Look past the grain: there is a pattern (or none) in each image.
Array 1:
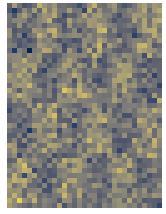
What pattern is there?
a checkerboard
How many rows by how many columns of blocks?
4 by 6
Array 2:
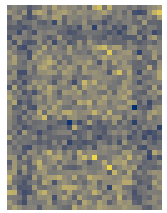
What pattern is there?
bands of rows crossing bands of columns
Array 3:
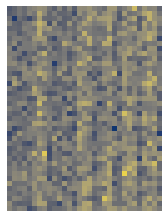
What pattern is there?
bands of columns
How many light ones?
5
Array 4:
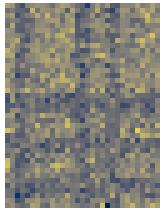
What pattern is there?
bands of rows crossing bands of columns
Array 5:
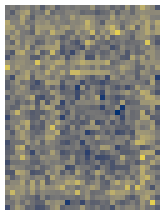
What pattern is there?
bands of rows crossing bands of columns
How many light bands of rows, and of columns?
3 and 3
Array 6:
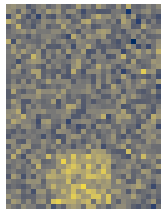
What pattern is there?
one block
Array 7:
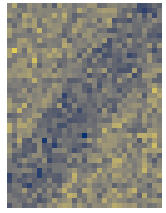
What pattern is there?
a diagonal band
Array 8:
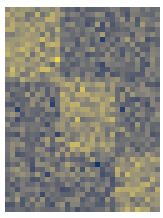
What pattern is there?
blocks along the diagonal
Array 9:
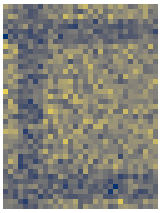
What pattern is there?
bands of rows crossing bands of columns
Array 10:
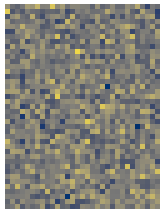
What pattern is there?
only noise
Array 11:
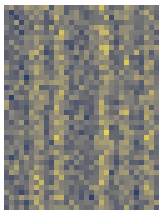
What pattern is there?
bands of columns
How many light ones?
5
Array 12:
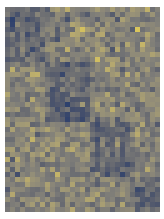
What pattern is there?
blocks along the diagonal
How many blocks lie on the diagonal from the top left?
4
